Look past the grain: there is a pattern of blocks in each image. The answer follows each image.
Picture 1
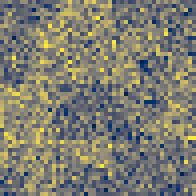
no symmetry
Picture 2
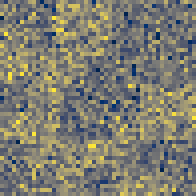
mirrored about the diagonal from the bottom left
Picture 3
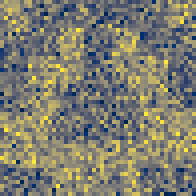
left and right mirror each other
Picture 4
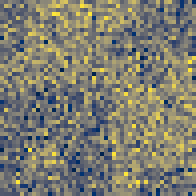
mirrored about the diagonal from the bottom left
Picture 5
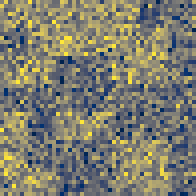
no symmetry
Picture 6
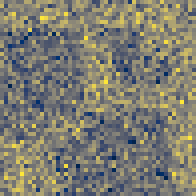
mirrored about the diagonal from the bottom left
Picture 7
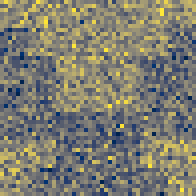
left and right mirror each other
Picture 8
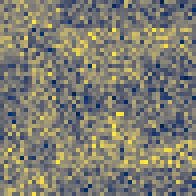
top and bottom mirror each other
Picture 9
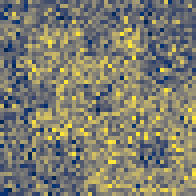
mirrored about the diagonal from the top left
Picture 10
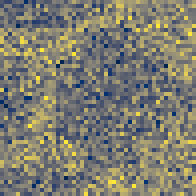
top and bottom mirror each other
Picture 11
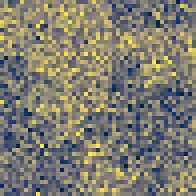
no symmetry
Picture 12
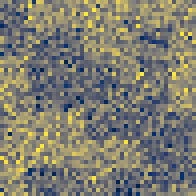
no symmetry
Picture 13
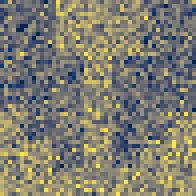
left and right mirror each other
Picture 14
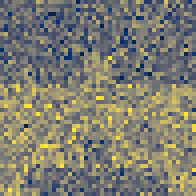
left and right mirror each other
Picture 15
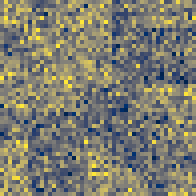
mirrored about the diagonal from the top left
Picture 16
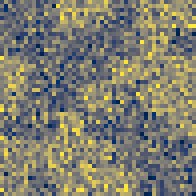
mirrored about the diagonal from the top left
